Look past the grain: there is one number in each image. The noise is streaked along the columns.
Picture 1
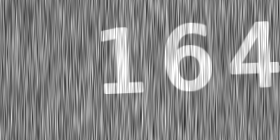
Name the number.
164
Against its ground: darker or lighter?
lighter
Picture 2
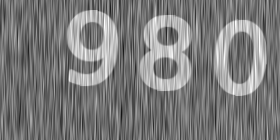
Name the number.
980
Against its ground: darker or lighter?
lighter
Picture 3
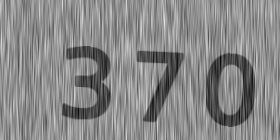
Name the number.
370
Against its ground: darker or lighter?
darker
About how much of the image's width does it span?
two thirds
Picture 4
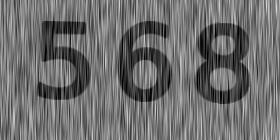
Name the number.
568
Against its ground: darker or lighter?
darker
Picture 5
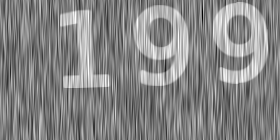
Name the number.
199
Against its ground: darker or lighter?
lighter
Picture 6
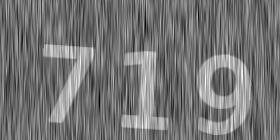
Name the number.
719
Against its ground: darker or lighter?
lighter
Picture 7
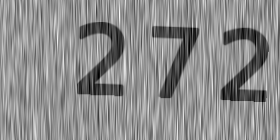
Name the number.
272
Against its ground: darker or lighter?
darker
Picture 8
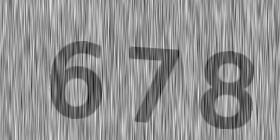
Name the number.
678
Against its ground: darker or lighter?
darker
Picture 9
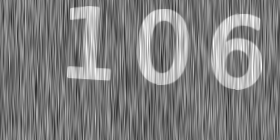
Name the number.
106
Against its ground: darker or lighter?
lighter
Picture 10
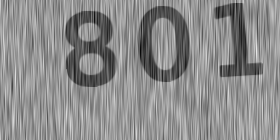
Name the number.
801
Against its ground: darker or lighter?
darker
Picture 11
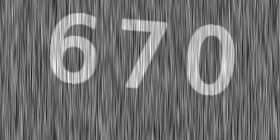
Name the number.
670
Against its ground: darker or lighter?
lighter
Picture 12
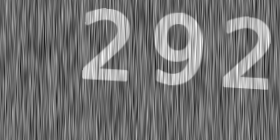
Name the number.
292
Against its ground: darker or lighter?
lighter
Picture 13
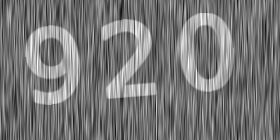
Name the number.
920
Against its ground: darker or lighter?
lighter
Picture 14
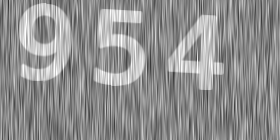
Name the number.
954
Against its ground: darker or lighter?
lighter
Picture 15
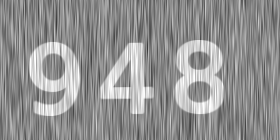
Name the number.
948
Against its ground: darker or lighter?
lighter
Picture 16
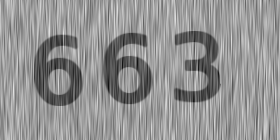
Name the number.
663
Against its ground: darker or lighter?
darker
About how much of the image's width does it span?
two thirds
